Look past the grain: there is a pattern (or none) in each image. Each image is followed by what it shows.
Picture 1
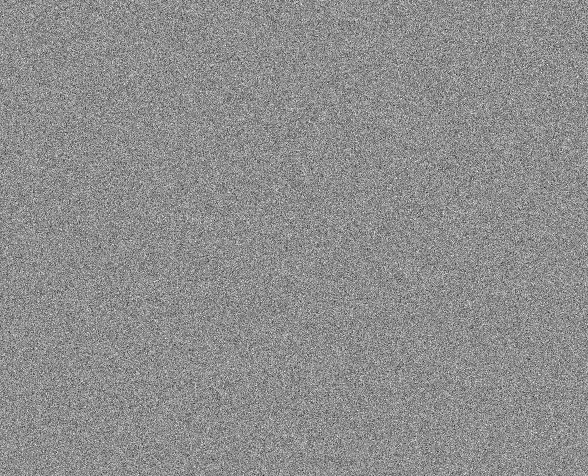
only noise
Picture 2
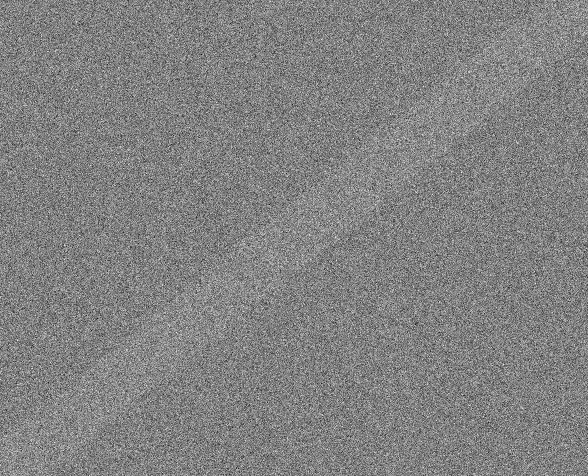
a diagonal band
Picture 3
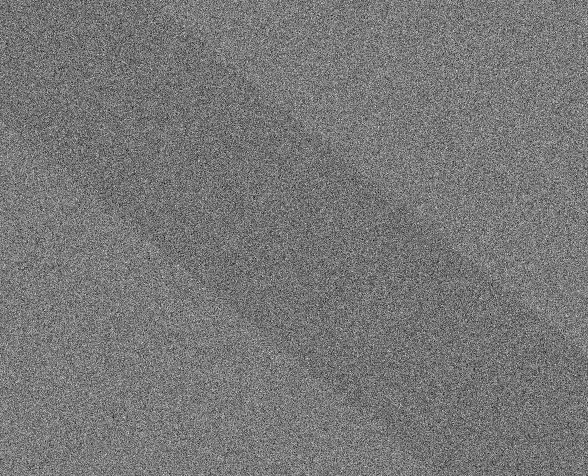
a diagonal band
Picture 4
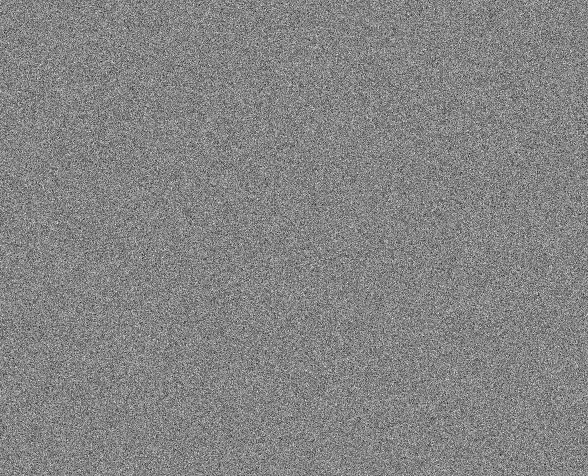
only noise
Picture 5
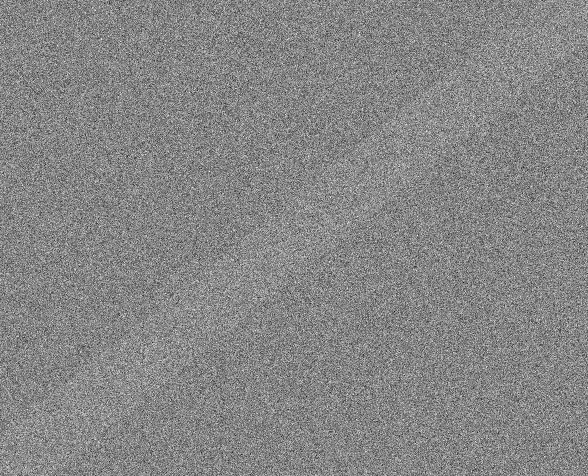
a diagonal band
